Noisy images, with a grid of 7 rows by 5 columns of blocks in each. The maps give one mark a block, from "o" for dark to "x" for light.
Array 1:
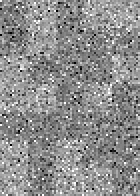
o x o x x
o x o o o
x o o o x
x x o x o
o o o o o
x o x o o
x o x x o
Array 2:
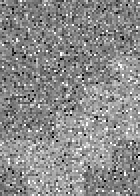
o o o o o
o o o o o
o o o o x
o o o x x
o o x x x
x x x x o
o x x o o
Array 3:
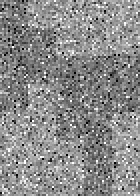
o x x x x
o o x x x
o o o o o
o x o o o
x x o o x
x x x o x
x x x o x
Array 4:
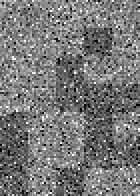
x x x x x
x x x o x
x x o x x
x x o o o
o x x o x
o x x o o
o x o x x
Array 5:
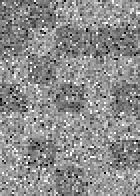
o o x x x
o x o o o
x o x x x
o x o x o
x x x x x
x o x x o
x x o x x
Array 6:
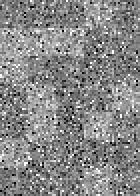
o o o x o
x x x o o
x o o o o
o x o o x
o x o x o
x o o o o
o o o x o
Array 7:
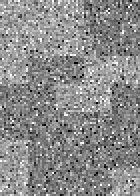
x x x o o
x x x o o
x o o x x
o o x x o
o o o o o
x o o o o
x o o o x
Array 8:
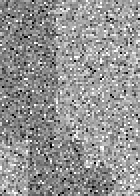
o o x x x
o o x x x
o o x x x
o o x x x
o o x x x
x o o x x
x o o o x
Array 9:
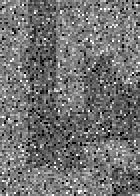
x o x x x
x o x x x
x o x o x
x o x o o
x o o o o
x o o x x
x x x x o
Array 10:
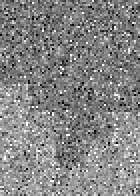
o o o o o
o o o o o
o o o o o
x o o o o
x x o o x
x x o x x
x x x x x
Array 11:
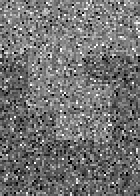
x x x x x
x x x x x
o x x o o
o x x x o
o o x x o
o o o o o
o o o o o
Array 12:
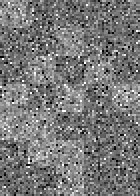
x o o o o
o o x o o
o x o x o
x o x o x
x x o o o
o x x o o
o o x o o
